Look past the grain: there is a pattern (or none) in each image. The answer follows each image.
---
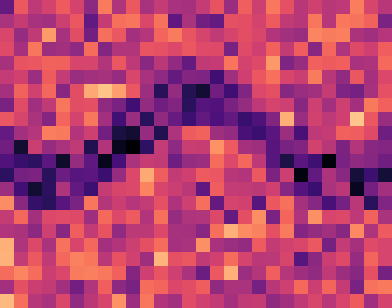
a wavy band
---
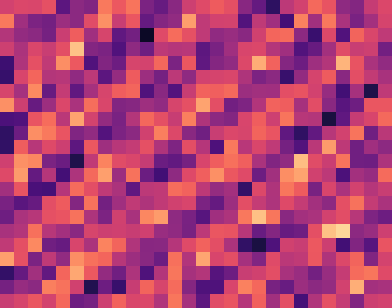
diagonal stripes
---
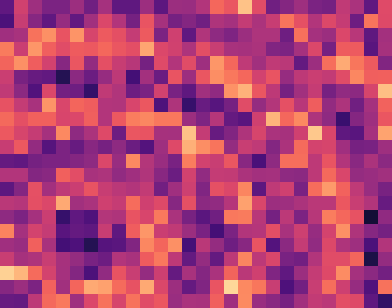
rings round one point
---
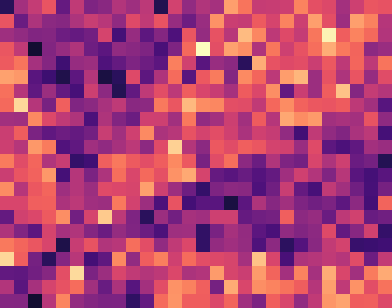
spokes from one point
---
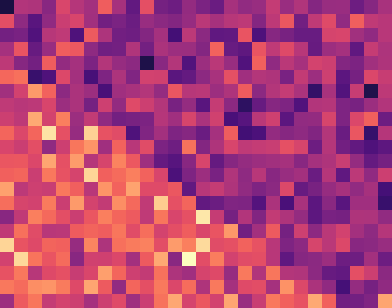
a sharp edge
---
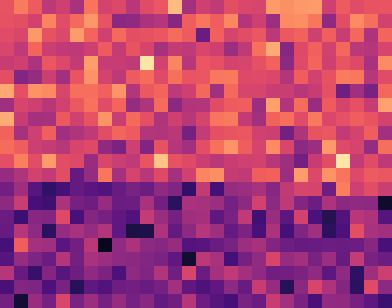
a sharp edge
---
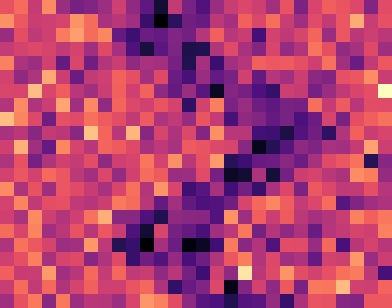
a wavy band
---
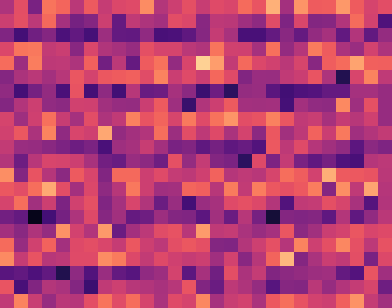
horizontal stripes
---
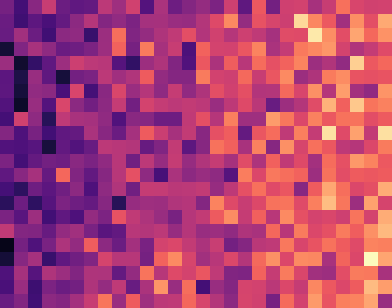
a smooth slope
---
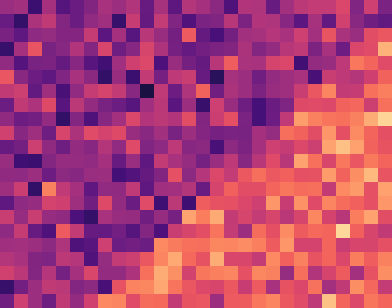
a sharp edge
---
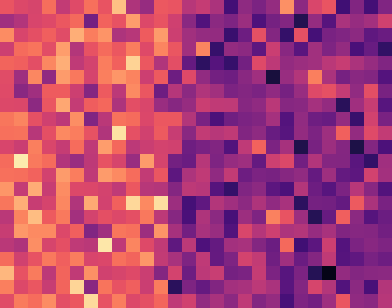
a sharp edge
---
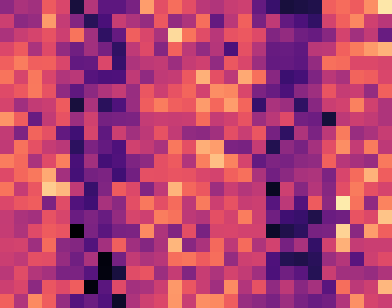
vertical stripes
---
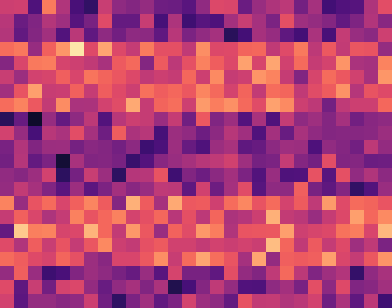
horizontal stripes
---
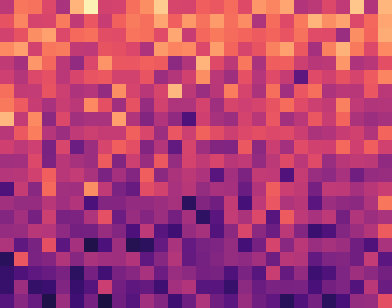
a smooth slope
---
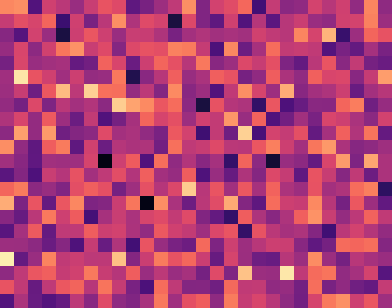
only noise
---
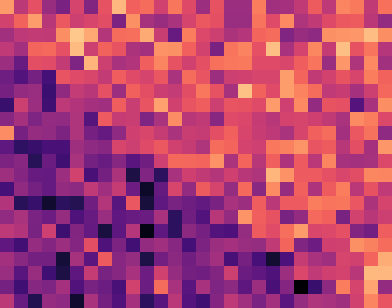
a sharp edge
